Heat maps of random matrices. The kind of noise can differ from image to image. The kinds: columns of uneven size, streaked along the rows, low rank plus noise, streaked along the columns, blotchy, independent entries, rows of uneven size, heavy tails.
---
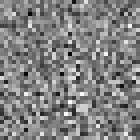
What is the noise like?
low rank plus noise
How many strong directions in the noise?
five to eight
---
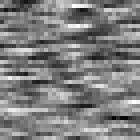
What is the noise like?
streaked along the rows
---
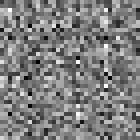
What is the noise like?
low rank plus noise
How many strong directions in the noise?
five to eight
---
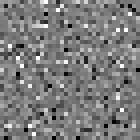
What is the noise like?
heavy tails
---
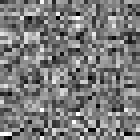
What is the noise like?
low rank plus noise
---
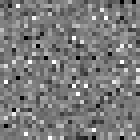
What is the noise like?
heavy tails
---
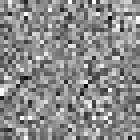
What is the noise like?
low rank plus noise
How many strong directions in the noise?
five to eight
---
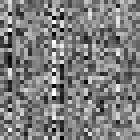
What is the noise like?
columns of uneven size
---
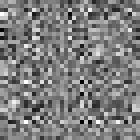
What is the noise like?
low rank plus noise
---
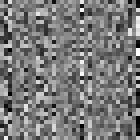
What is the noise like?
columns of uneven size
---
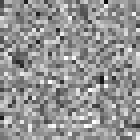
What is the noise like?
independent entries
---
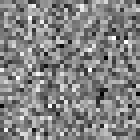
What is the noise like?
independent entries
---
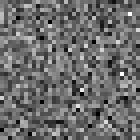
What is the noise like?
independent entries
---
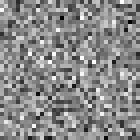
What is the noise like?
independent entries
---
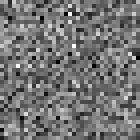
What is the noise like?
independent entries
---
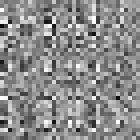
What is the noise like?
low rank plus noise
